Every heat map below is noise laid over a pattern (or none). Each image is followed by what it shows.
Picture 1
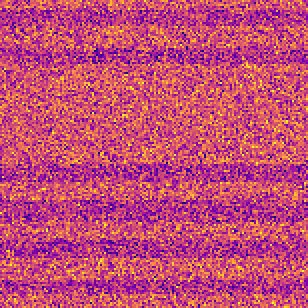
bands of rows
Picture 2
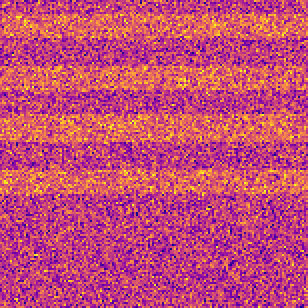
bands of rows
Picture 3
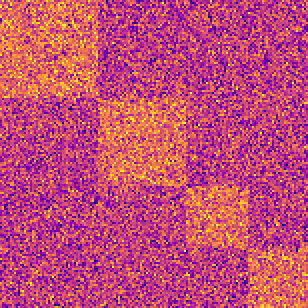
blocks along the diagonal
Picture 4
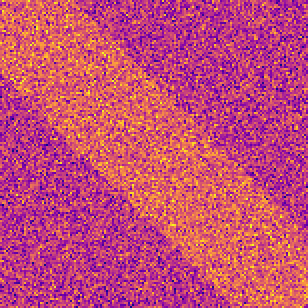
a diagonal band
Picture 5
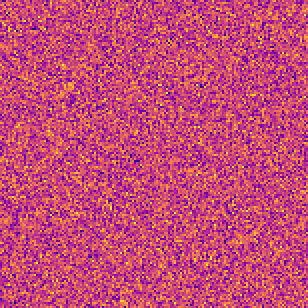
only noise
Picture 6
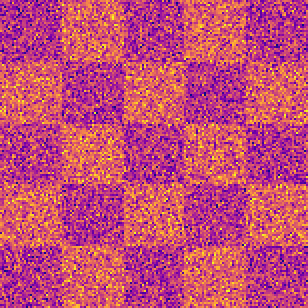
a checkerboard
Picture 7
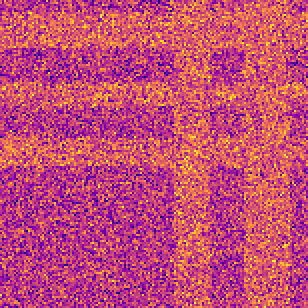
bands of rows crossing bands of columns
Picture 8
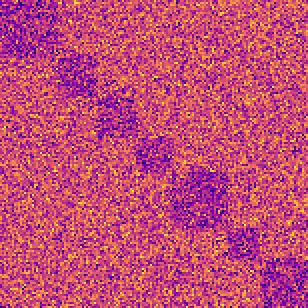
blocks along the diagonal
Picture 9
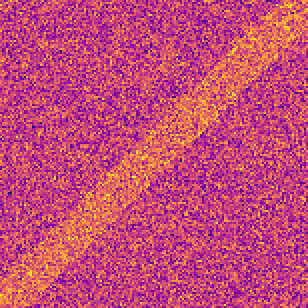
a diagonal band
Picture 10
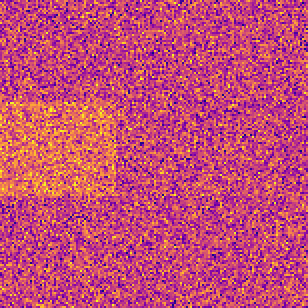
one block
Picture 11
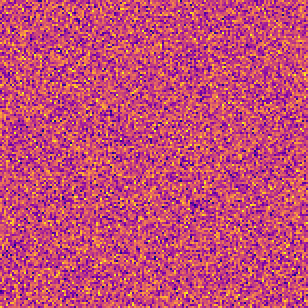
only noise
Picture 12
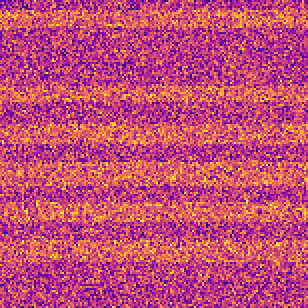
bands of rows
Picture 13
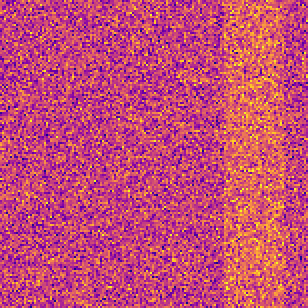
one band of columns
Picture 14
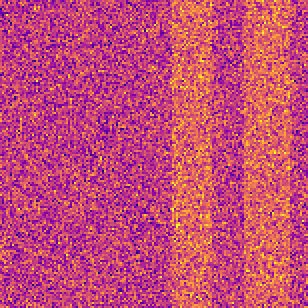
bands of columns
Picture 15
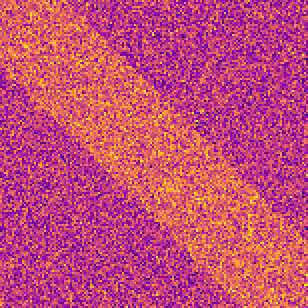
a diagonal band
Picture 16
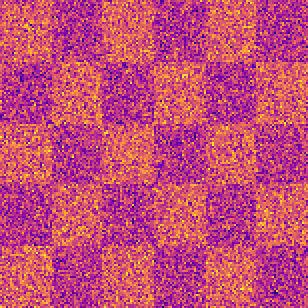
a checkerboard
